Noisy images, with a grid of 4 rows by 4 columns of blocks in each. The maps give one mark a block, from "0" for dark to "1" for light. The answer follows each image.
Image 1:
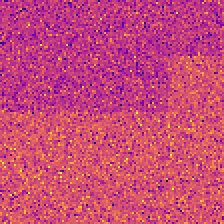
0000
0001
1111
1111
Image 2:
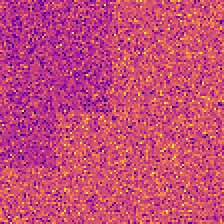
0011
0011
0111
1111
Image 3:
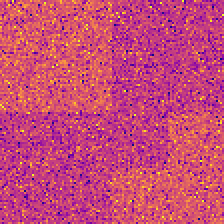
1100
1100
0001
0011
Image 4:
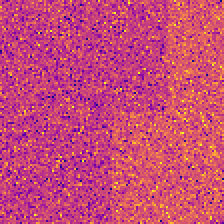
0001
0001
0011
0011
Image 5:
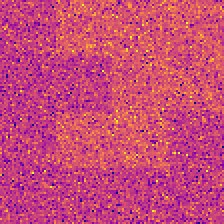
0111
0011
0110
0000
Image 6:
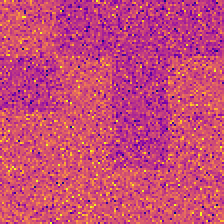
1000
0101
1101
1111
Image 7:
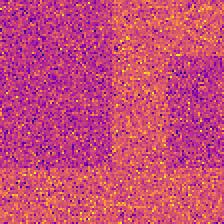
0011
0010
0010
1111
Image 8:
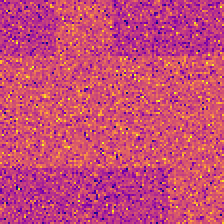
0100
1111
1111
0001
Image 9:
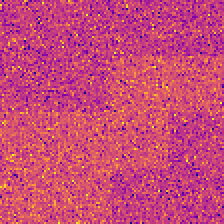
0000
0011
1110
1100
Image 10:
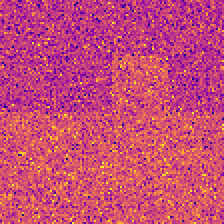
0000
0010
1111
1111
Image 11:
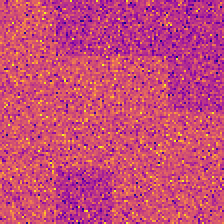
1000
1110
1111
1011
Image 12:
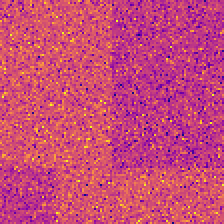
1100
1100
1100
0111
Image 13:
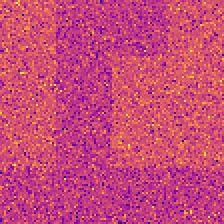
1001
1011
1011
0000
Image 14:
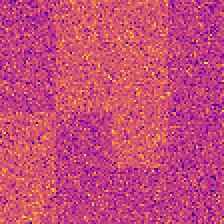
0110
0110
1010
1000
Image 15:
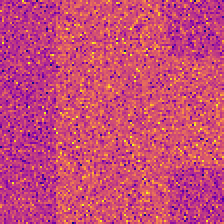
0110
0111
0111
0110
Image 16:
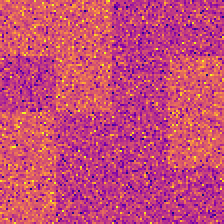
1100
0101
1001
1000
